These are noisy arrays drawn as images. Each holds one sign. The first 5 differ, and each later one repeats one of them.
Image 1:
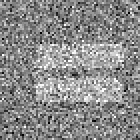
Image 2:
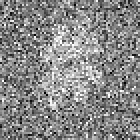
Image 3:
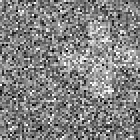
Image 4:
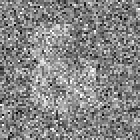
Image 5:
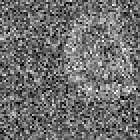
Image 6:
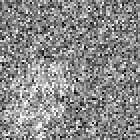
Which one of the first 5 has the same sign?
2
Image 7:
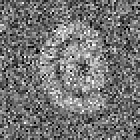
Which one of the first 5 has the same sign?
5
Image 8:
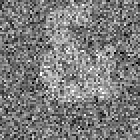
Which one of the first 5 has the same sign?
4
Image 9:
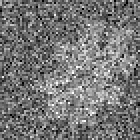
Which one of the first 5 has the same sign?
2
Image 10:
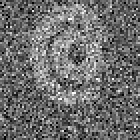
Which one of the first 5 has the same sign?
5
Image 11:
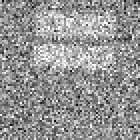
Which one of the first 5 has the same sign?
1
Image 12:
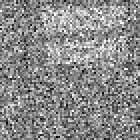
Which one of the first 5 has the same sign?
1
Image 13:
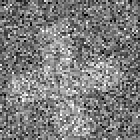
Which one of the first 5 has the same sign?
3
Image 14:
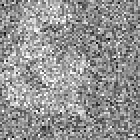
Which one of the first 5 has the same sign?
4
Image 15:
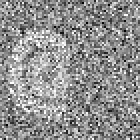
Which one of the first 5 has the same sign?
5
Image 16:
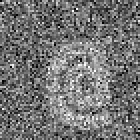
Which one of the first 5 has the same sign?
5
